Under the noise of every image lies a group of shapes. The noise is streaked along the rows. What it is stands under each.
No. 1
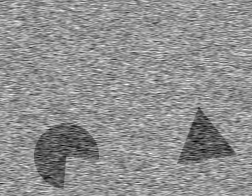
bottom left: disc with a wedge cut out; bottom right: triangle
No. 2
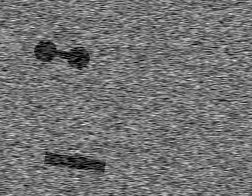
top left: dumbbell; bottom left: bar
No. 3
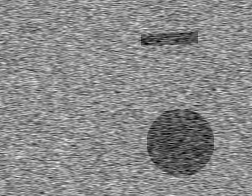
top right: bar; bottom right: disc
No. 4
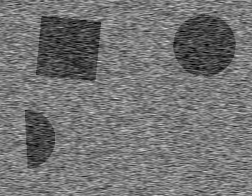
top left: square; top right: disc; bottom left: half disc
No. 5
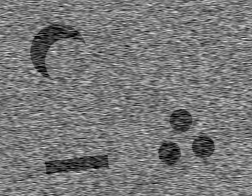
top left: crescent; bottom left: bar; bottom right: three dots
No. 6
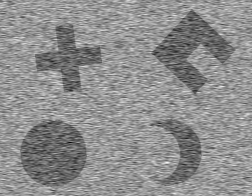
top left: cross; top right: square with a notch; bottom left: disc; bottom right: crescent
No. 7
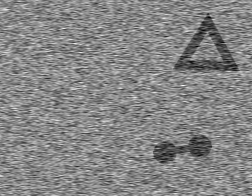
top right: triangle frame; bottom right: dumbbell
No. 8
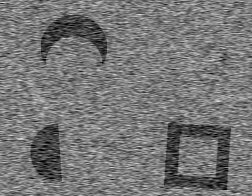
top left: crescent; bottom left: half disc; bottom right: square frame
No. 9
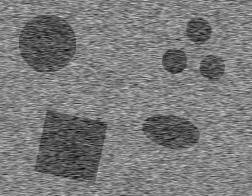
top left: disc; top right: three dots; bottom left: square; bottom right: ellipse
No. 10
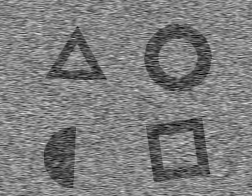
top left: triangle frame; top right: ring; bottom left: half disc; bottom right: square frame
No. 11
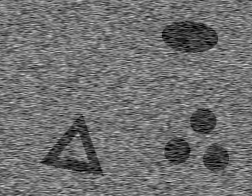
top right: ellipse; bottom left: triangle frame; bottom right: three dots
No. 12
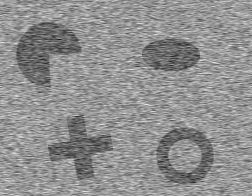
top left: disc with a wedge cut out; top right: ellipse; bottom left: cross; bottom right: ring
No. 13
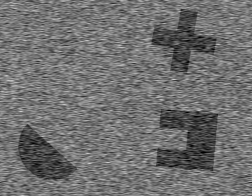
top right: cross; bottom left: half disc; bottom right: square with a notch
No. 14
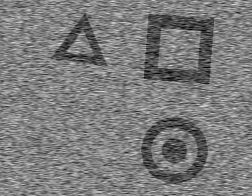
top left: triangle frame; top right: square frame; bottom right: bullseye
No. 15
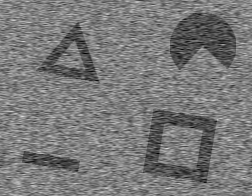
top left: triangle frame; top right: disc with a wedge cut out; bottom left: bar; bottom right: square frame
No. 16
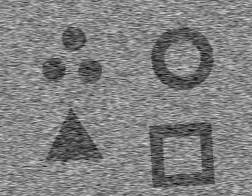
top left: three dots; top right: ring; bottom left: triangle; bottom right: square frame
